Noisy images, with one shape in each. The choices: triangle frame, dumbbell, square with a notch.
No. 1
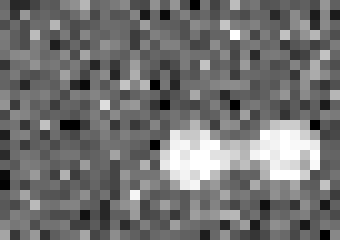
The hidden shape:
dumbbell
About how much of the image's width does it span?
half
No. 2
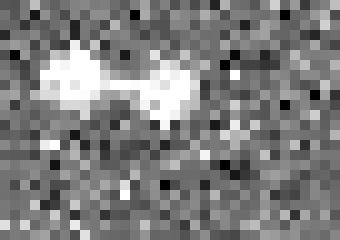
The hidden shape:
dumbbell
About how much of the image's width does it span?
half
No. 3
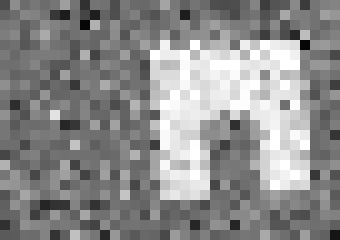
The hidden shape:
square with a notch
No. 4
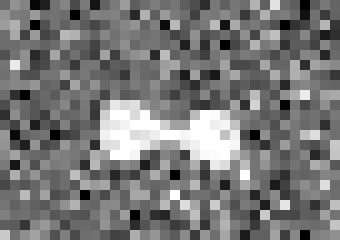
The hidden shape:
dumbbell
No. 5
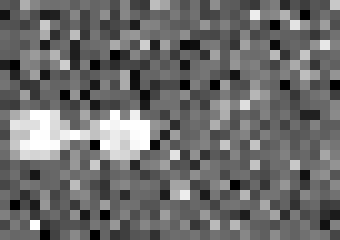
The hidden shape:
dumbbell
